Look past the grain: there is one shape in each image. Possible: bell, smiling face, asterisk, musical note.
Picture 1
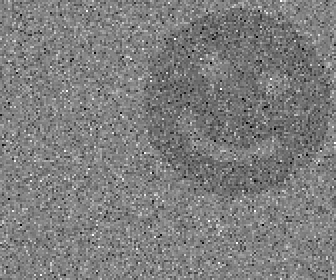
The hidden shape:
smiling face
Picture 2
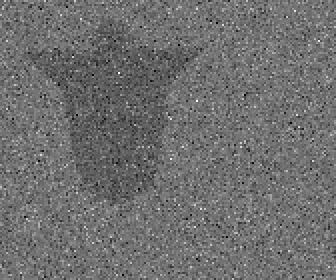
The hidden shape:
bell
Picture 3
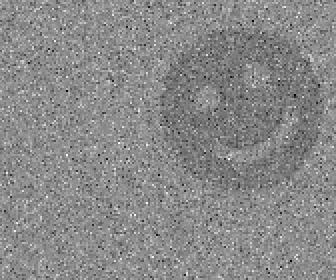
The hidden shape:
smiling face
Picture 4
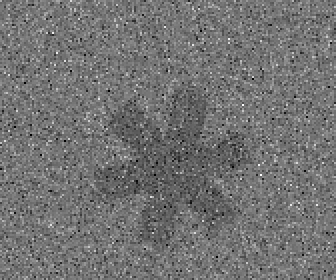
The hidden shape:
asterisk
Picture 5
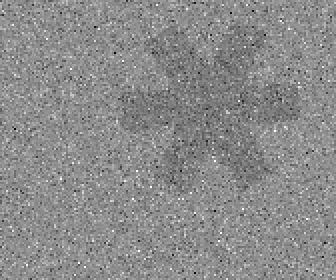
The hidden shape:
asterisk
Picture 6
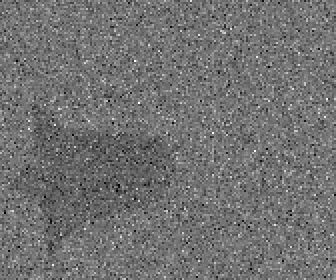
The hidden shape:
bell
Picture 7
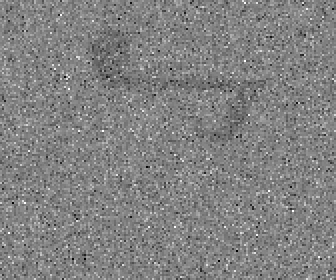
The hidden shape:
musical note
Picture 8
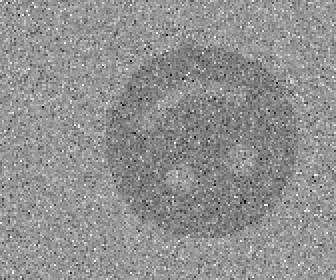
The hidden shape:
smiling face
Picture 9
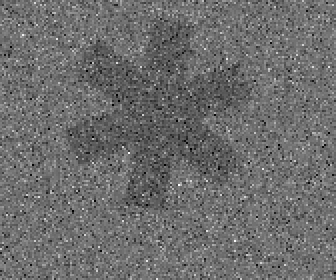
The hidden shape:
asterisk
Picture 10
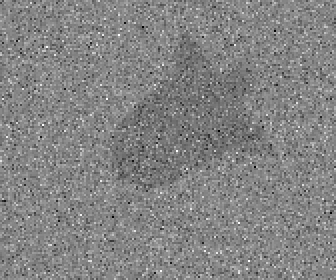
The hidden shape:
bell
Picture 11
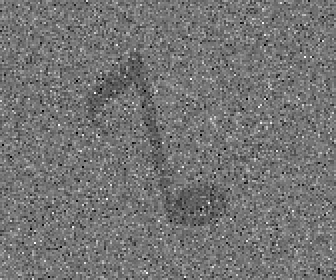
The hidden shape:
musical note
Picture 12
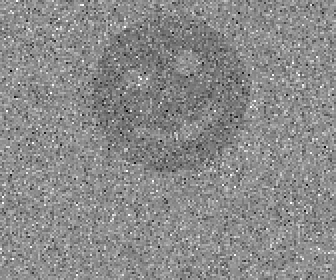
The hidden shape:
smiling face
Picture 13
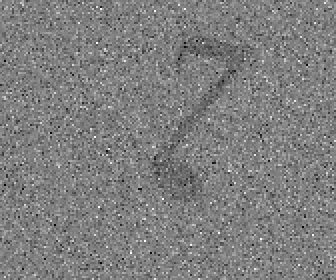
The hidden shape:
musical note
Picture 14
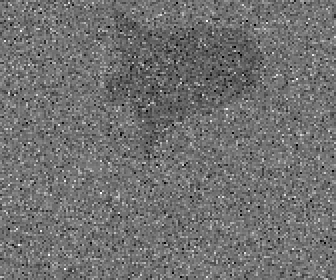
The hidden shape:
bell
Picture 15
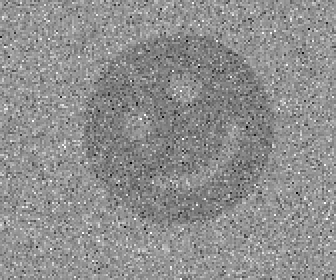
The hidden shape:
smiling face
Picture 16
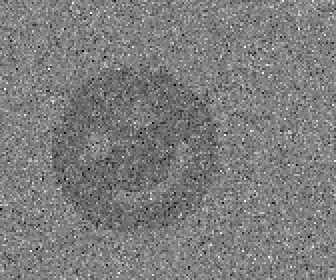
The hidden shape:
smiling face
